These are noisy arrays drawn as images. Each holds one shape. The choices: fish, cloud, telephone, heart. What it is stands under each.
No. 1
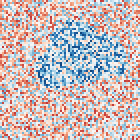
cloud
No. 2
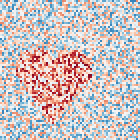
heart
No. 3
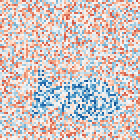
fish
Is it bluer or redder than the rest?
bluer
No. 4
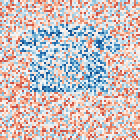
telephone
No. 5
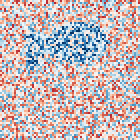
fish
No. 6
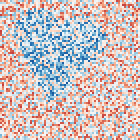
heart
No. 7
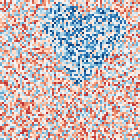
heart
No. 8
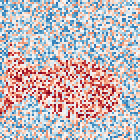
fish
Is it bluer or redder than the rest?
redder
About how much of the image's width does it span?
nearly all
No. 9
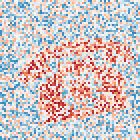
telephone
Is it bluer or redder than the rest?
redder
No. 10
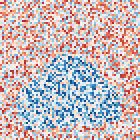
cloud
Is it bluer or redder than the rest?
bluer
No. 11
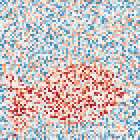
fish
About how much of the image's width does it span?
nearly all
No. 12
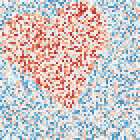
heart
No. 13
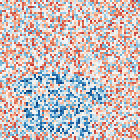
telephone
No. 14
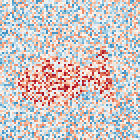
fish
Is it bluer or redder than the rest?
redder
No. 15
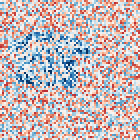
telephone
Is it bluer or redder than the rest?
bluer
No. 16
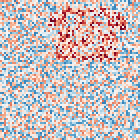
telephone
